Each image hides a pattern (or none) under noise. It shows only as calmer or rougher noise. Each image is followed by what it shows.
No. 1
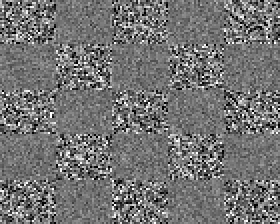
a checkerboard
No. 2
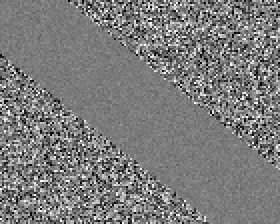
a diagonal band
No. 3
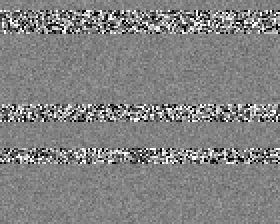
bands of rows
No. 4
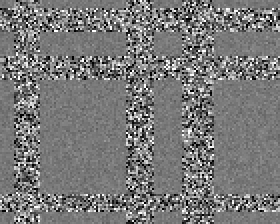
bands of rows crossing bands of columns
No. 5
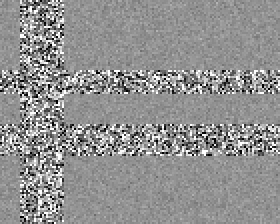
bands of rows crossing bands of columns
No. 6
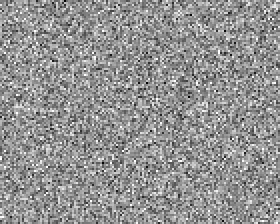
only noise
